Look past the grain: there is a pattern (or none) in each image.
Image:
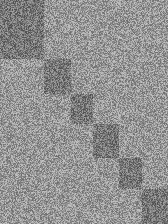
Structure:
blocks along the diagonal
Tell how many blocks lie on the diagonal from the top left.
6
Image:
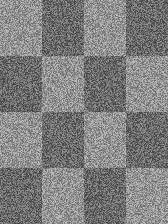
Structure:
a checkerboard
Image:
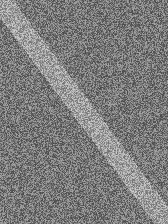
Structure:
a diagonal band
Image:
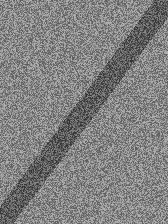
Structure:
a diagonal band
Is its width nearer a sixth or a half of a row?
a sixth
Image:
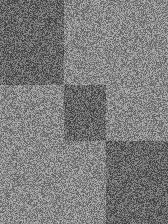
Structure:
blocks along the diagonal
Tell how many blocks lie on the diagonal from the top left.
3
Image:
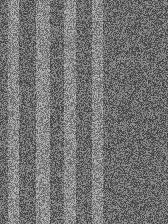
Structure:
bands of columns
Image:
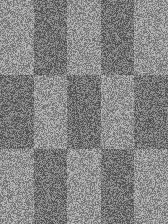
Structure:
a checkerboard
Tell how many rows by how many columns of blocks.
3 by 5
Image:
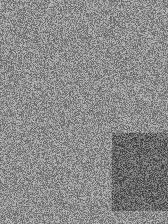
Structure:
one block
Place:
bottom right
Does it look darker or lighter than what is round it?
darker
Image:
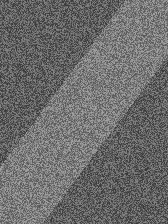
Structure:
a diagonal band
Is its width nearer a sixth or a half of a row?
a half
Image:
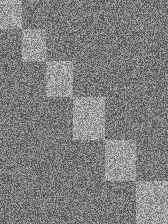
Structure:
blocks along the diagonal
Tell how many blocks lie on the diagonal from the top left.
6
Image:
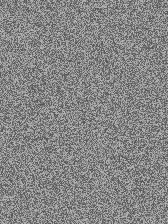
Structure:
only noise
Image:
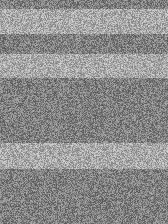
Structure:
bands of rows
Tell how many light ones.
3
